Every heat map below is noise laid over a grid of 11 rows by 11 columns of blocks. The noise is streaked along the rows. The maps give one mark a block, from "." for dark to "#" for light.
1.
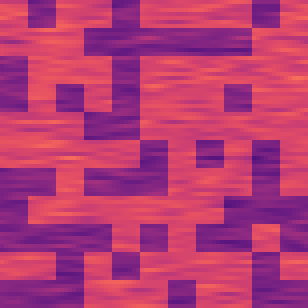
# . # # . # # # # . #
# # # . . . . . . # #
. # # # . # # # # # #
. # . # . # # # . # #
# # # . . # # # # # #
# # # # # . # . # . #
. . # . . . # # # . #
. # # # # # # # . . .
. . . . # . # . . # .
# # . # . # # # # . #
. . . # # # . # # . .
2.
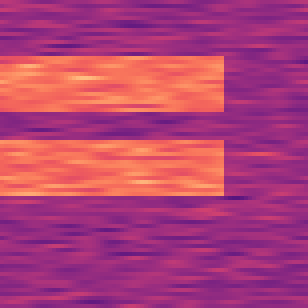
. . . . . . . . . . .
. . . . . . . . . . .
# # # # # # # # . . .
# # # # # # # # . . .
. . . . . . . . . . .
# # # # # # # # . . .
# # # # # # # # . . .
. . . . . . . . . . .
. . . . . . . . . . .
. . . . . . . . . . .
. . . . . . . . . . .
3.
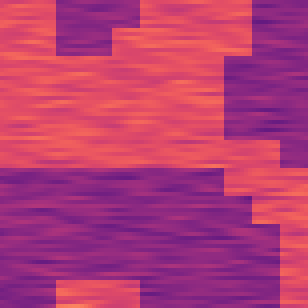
# # . . . # # # # . .
# # . . # # # # # . .
# # # # # # # # . . .
# # # # # # # # . . .
# # # # # # # # . . .
# # # # # # # # # # .
. . . . . . . . # # #
. . . . . . . . . # #
. . . . . . . . . . #
. . . . . . . . . . #
. . # # # . . . . . #
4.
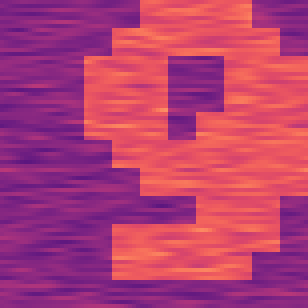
. . . . . # # # # . .
. . . . # # # # # # .
. . . # # # . . # # #
. . . # # # . . # # #
. . . # # # . # # # #
. . . . # # # # # # #
. . . . . # # # # # #
. . . . . . . # # # .
. . . . # # # # # # .
. . . . # # # # # . .
. . . . . . . . . . .
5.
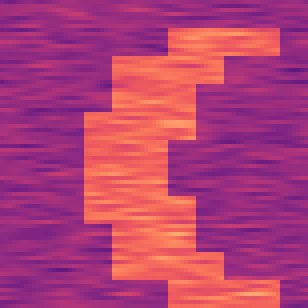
. . . . . . . . . . .
. . . . . . # # # # .
. . . . # # # # . . .
. . . . # # # . . . .
. . . # # # # . . . .
. . . # # # . . . . .
. . . # # # . . . . .
. . . # # # # . . . .
. . . . # # # . . . .
. . . . # # # # . . .
. . . . . . # # # # .
